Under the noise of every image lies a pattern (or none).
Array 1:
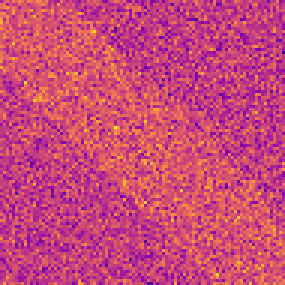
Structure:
a diagonal band
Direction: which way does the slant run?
top left to bottom right
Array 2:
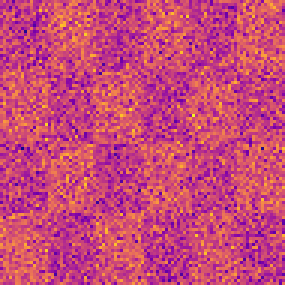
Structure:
a checkerboard
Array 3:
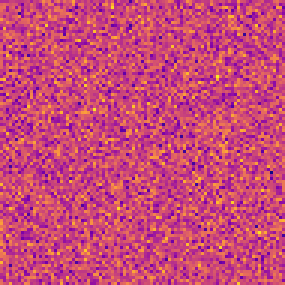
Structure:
only noise
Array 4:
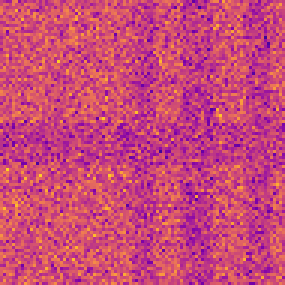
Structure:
bands of rows crossing bands of columns
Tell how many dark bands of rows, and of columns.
1 and 3
